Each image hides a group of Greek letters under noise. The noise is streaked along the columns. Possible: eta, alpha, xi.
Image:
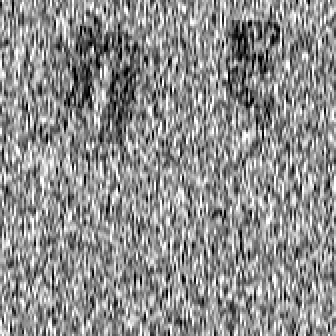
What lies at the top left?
eta
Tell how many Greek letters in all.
2
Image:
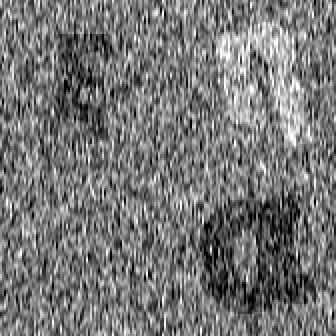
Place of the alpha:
bottom right
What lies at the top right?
eta
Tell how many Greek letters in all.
3
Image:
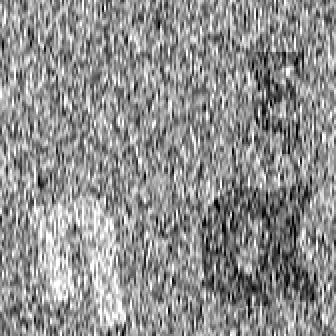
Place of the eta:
bottom left
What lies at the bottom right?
alpha
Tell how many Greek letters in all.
3
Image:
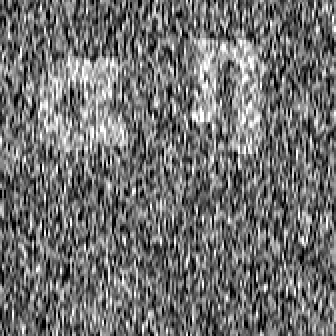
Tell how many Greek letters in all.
2
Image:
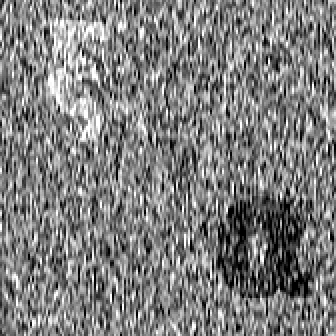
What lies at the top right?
nothing
